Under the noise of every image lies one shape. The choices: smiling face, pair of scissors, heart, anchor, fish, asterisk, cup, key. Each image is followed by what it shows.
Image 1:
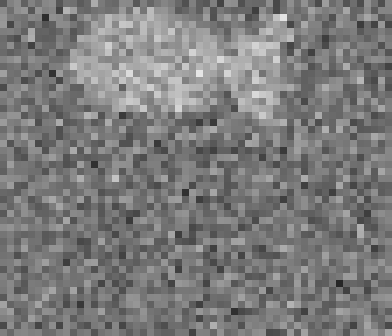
light fish
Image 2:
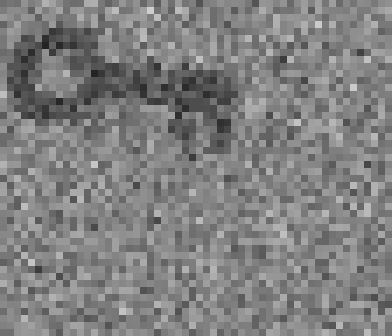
dark key
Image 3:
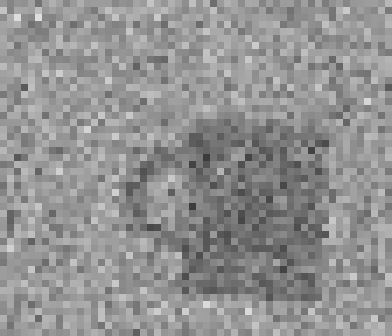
dark cup
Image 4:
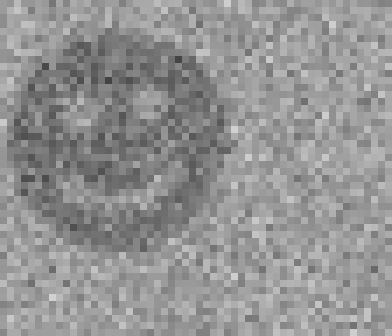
dark smiling face
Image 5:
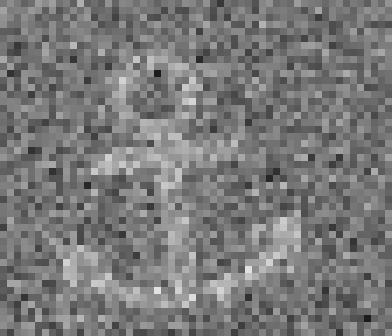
light anchor
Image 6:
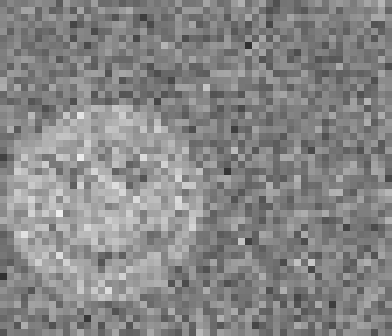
light smiling face
